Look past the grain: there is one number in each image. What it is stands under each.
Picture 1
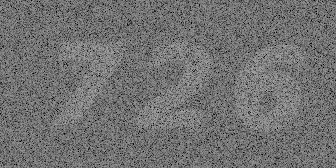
726
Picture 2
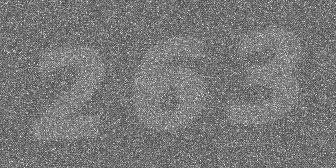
263
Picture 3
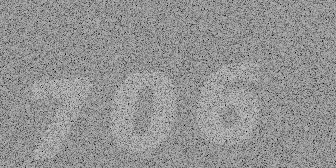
706
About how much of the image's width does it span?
two thirds
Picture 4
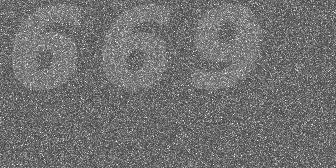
669
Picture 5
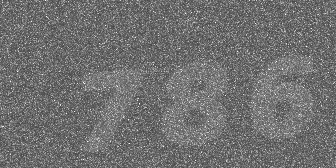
786
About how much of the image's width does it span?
two thirds
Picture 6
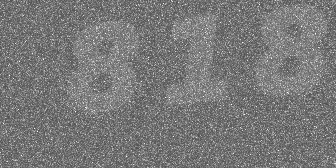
818
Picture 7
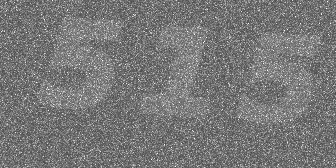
515
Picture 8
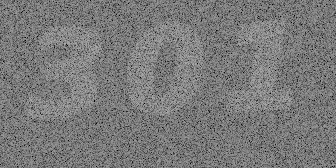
301
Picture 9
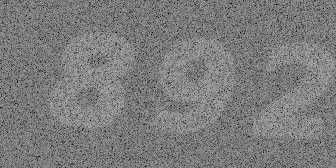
892
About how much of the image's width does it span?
nearly all
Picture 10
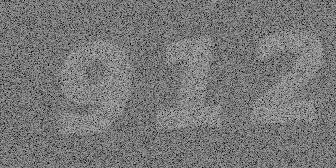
912
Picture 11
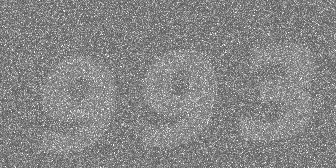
993
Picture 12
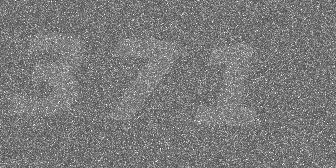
371
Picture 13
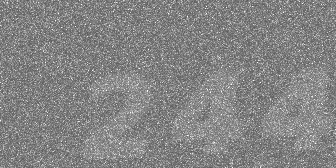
244
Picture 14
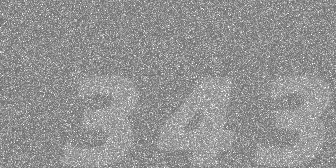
343
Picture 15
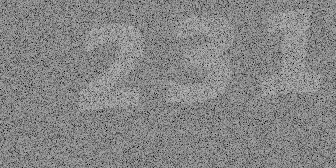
231
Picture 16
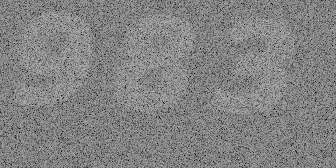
983
